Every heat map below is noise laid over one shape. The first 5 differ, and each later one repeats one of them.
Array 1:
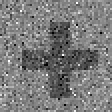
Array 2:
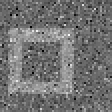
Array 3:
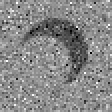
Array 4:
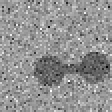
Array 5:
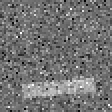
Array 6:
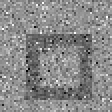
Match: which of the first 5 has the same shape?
2
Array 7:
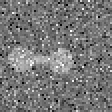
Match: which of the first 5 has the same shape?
4
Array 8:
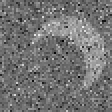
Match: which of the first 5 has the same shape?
3
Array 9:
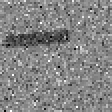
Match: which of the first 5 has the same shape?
5
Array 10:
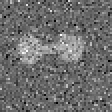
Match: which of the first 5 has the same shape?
4
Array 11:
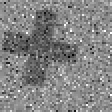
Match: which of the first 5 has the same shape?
1
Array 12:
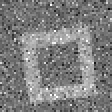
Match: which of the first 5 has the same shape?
2
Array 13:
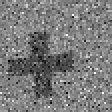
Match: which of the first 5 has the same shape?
1
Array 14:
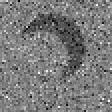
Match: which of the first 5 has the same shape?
3
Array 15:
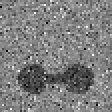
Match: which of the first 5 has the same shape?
4
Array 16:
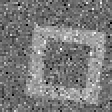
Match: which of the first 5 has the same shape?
2
